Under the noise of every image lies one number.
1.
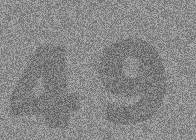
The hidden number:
49
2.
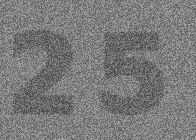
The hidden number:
25
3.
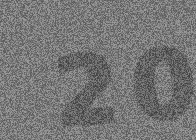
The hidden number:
20
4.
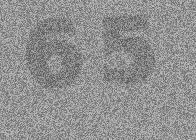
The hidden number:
65
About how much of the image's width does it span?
two thirds
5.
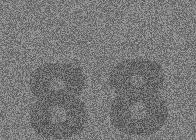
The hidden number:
88
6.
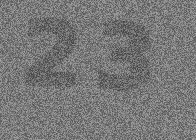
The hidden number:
23
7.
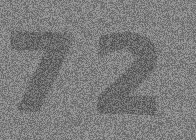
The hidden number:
72
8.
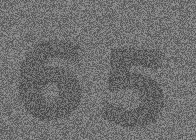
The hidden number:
65
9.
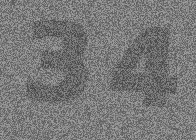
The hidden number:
34
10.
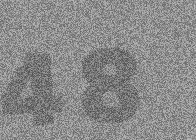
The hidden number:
48
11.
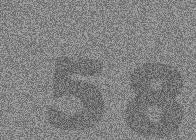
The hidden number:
58
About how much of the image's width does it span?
two thirds
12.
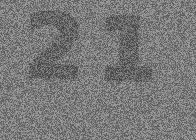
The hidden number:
21
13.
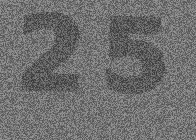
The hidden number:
25
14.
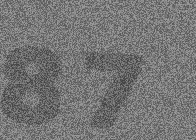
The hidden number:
87
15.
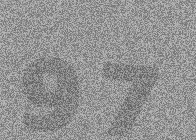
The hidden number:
97
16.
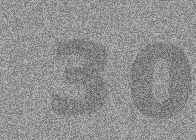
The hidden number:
30
